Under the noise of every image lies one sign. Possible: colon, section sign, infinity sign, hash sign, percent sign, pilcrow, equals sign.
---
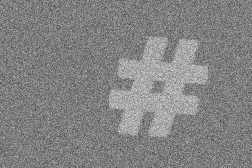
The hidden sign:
hash sign
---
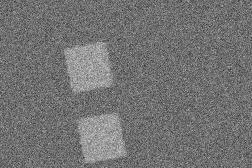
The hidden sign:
colon
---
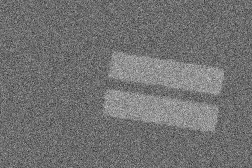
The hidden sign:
equals sign
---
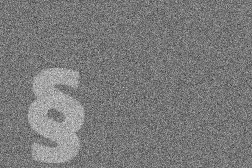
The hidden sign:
section sign
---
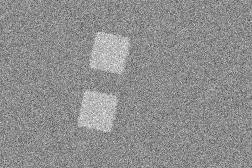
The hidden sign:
colon
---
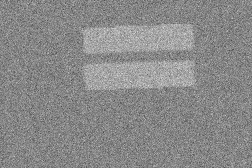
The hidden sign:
equals sign
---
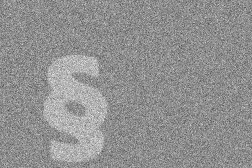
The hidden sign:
section sign
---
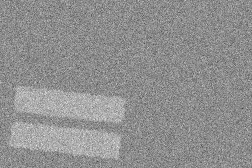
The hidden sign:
equals sign
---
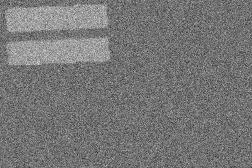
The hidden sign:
equals sign
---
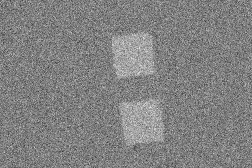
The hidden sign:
colon
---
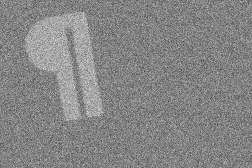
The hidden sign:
pilcrow
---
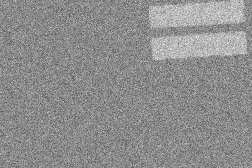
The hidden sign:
equals sign
